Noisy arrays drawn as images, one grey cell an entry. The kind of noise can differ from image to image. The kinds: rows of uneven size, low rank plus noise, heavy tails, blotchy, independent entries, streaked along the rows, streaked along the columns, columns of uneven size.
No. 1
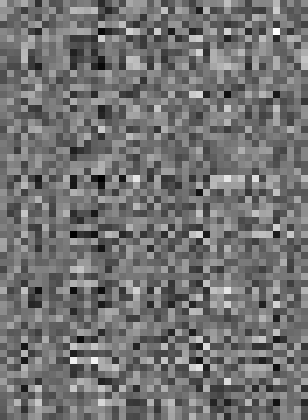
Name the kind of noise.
low rank plus noise
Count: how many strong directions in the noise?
two
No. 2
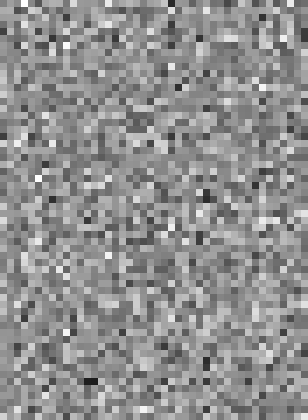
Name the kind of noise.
low rank plus noise
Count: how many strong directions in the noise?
five to eight
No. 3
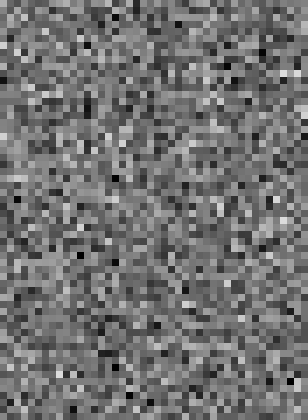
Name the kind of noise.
independent entries
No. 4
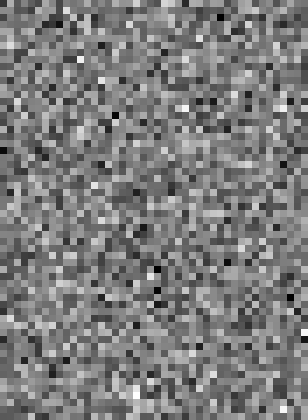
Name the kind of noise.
independent entries
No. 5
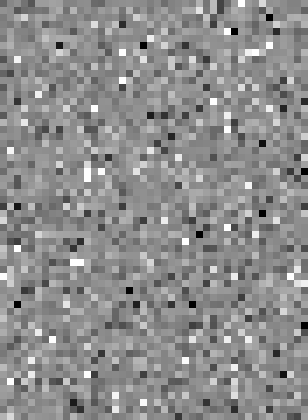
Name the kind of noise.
heavy tails
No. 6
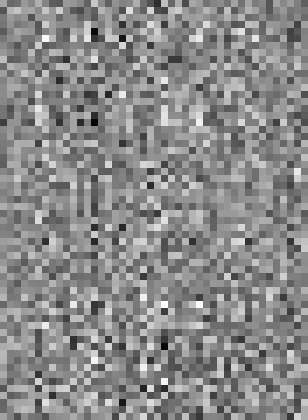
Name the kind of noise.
low rank plus noise
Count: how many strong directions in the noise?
three or four
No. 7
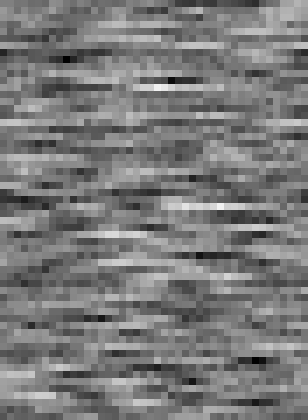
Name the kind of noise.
streaked along the rows
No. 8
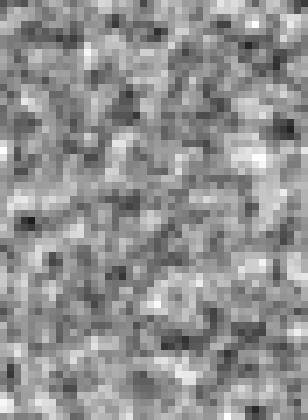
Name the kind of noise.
blotchy
